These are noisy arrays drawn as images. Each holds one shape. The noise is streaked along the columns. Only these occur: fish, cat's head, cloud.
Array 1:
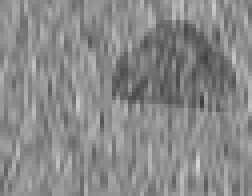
cloud
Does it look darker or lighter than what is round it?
darker
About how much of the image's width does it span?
half
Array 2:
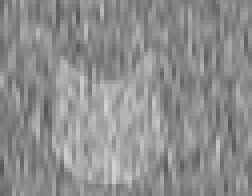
cat's head
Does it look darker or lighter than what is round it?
lighter
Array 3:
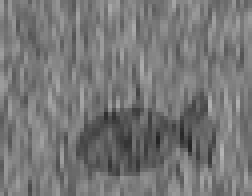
fish
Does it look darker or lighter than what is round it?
darker
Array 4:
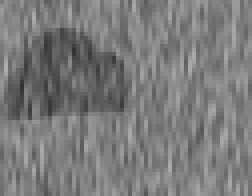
cloud
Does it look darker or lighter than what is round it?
darker
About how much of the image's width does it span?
half
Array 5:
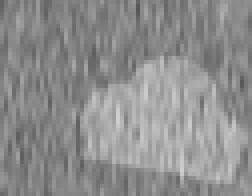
cloud
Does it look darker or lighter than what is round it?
lighter
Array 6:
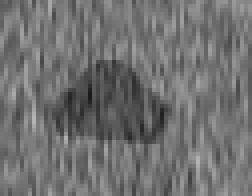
cloud
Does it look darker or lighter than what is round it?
darker
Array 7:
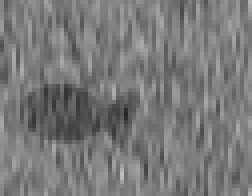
fish
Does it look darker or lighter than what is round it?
darker
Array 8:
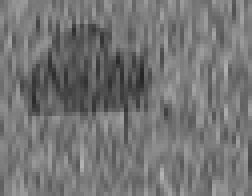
cloud
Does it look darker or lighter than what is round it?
darker
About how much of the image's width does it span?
half
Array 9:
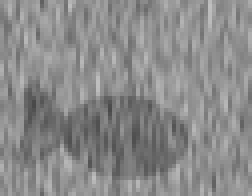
fish
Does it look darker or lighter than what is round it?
darker
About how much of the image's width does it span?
two thirds
